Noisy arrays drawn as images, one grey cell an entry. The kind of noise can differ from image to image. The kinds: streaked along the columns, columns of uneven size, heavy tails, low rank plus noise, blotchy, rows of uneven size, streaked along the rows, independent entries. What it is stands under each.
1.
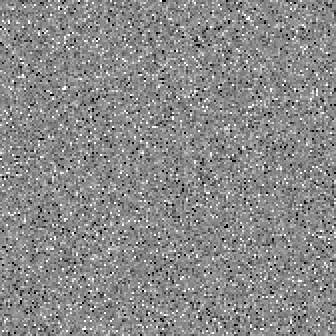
heavy tails
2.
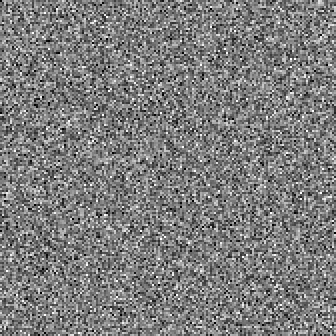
independent entries
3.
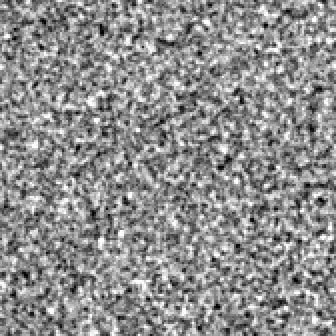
blotchy
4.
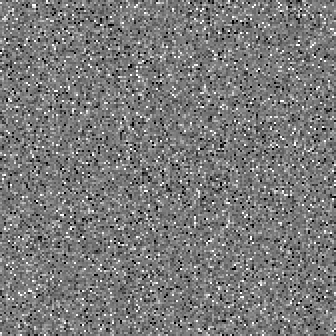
heavy tails
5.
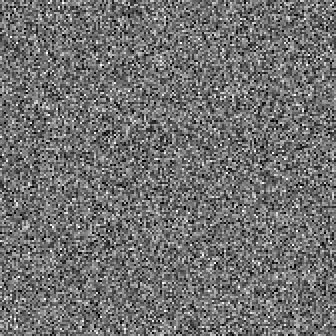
independent entries
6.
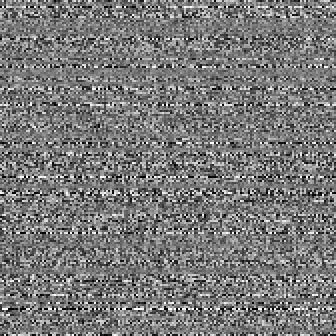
rows of uneven size
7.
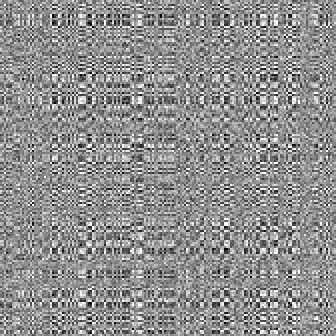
low rank plus noise
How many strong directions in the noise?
one
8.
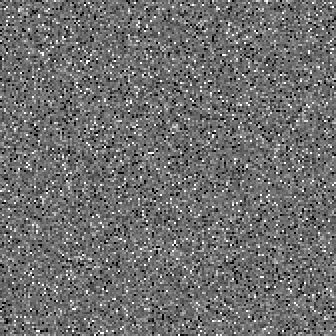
heavy tails
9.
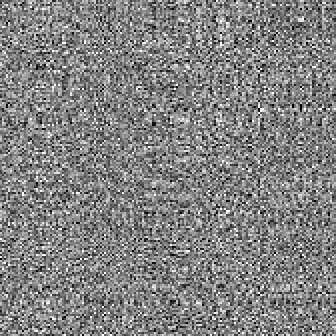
low rank plus noise
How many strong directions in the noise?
five to eight
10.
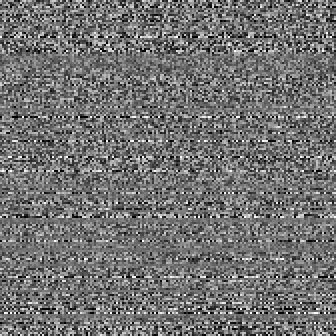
rows of uneven size
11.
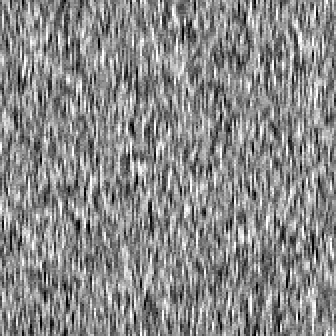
streaked along the columns
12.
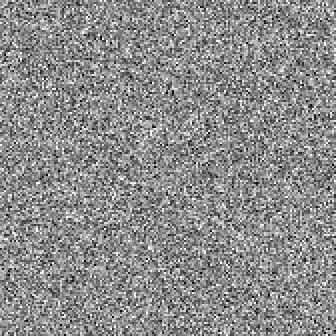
independent entries
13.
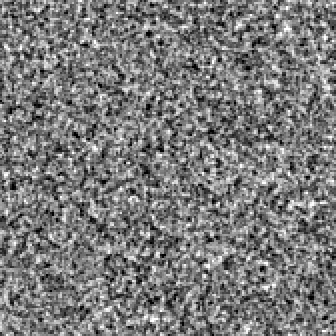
blotchy
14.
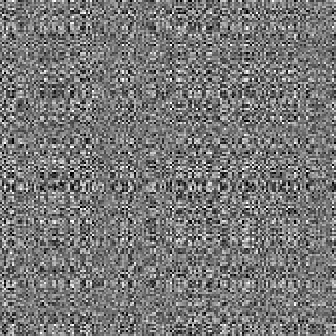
low rank plus noise
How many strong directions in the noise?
two
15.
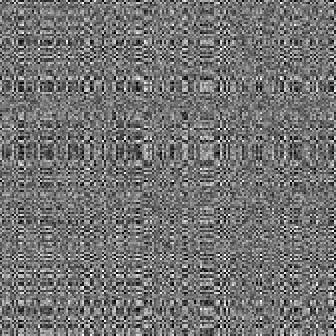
low rank plus noise
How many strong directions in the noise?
one
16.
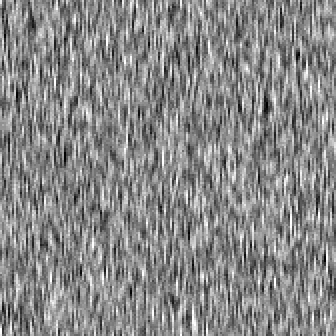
streaked along the columns
